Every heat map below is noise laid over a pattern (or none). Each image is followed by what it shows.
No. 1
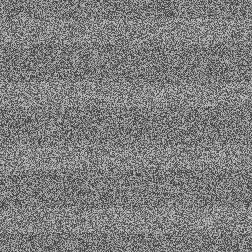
horizontal stripes
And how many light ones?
4
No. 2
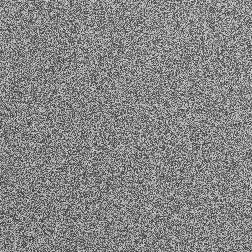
a smooth slope
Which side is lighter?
top right
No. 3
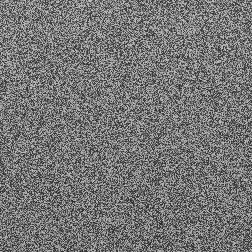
a smooth slope
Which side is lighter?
top
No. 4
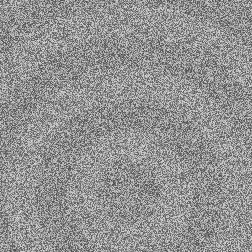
rings round one point
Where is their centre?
bottom middle
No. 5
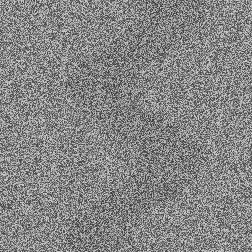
a wavy band
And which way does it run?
top to bottom
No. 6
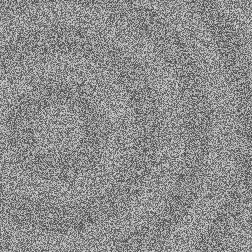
rings round one point
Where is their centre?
middle left
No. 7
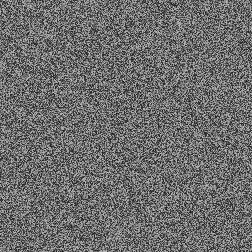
only noise
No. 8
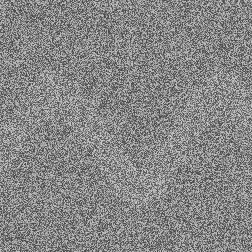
a wavy band
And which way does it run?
left to right
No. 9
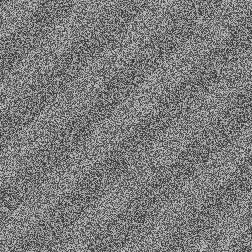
diagonal stripes
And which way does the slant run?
bottom left to top right
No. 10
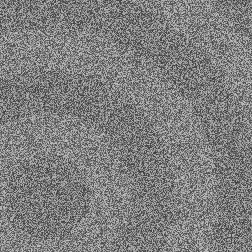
rings round one point
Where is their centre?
bottom left
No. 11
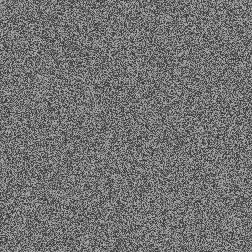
only noise
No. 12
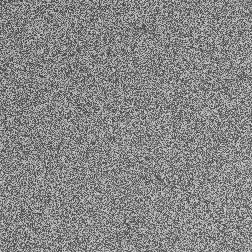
a smooth slope
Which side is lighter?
bottom right
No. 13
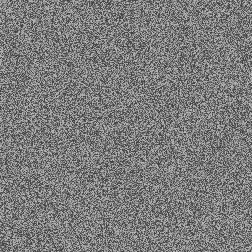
only noise
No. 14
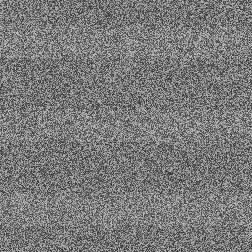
horizontal stripes
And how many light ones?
3
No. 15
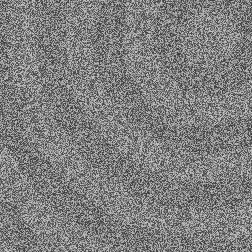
rings round one point
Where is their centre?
top right
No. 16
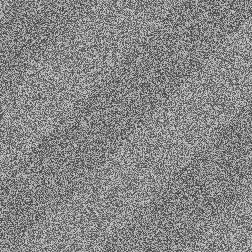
diagonal stripes
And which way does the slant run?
bottom left to top right
